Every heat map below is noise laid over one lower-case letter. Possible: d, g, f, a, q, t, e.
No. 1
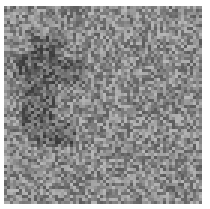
t
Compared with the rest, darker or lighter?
darker
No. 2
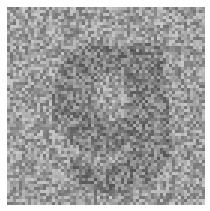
g
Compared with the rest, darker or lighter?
darker
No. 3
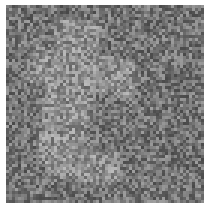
t
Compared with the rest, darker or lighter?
lighter
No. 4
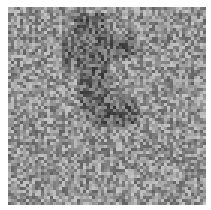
t
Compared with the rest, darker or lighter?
darker
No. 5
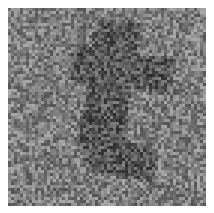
t
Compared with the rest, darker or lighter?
darker
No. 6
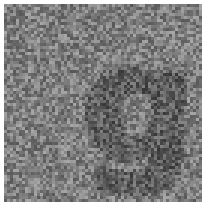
g
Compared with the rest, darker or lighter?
darker
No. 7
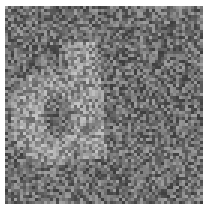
d
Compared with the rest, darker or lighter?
lighter
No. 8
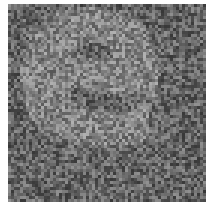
e
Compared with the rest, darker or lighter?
lighter
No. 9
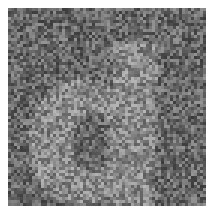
d
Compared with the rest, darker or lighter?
lighter
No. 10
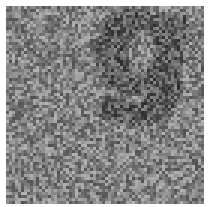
g
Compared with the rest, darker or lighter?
darker
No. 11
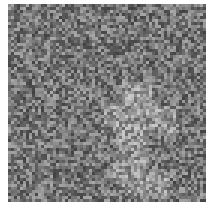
t
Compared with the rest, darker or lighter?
lighter
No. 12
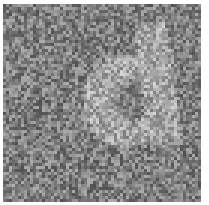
d
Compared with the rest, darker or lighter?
lighter
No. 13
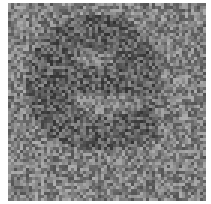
e
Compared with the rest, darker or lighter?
darker
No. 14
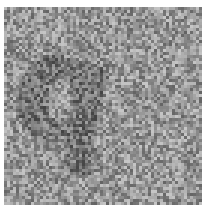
q
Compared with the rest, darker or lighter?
darker
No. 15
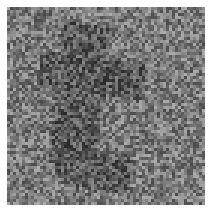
t
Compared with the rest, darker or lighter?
darker
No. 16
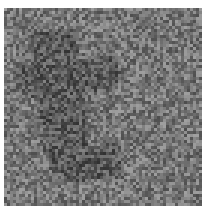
t
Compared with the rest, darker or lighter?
darker
